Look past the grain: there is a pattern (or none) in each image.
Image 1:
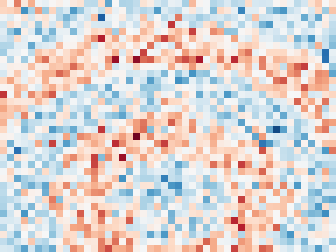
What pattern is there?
rings round one point
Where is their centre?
bottom middle
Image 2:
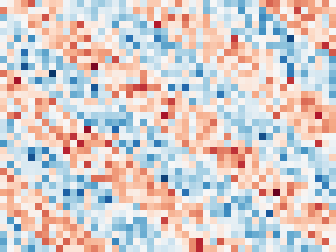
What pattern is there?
diagonal stripes
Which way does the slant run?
top left to bottom right
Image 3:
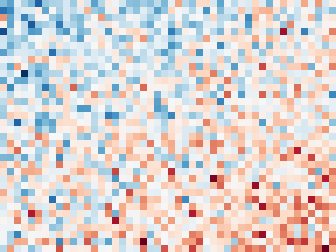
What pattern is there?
a smooth slope
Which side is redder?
bottom right
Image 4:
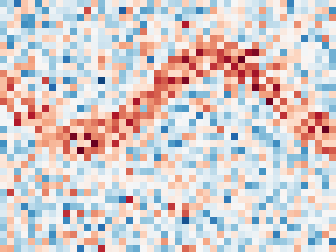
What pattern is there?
a wavy band
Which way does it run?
left to right
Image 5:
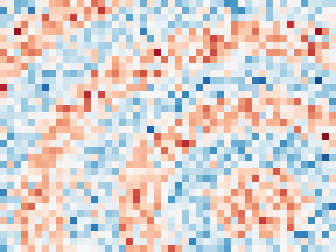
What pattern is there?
rings round one point
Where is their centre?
bottom right
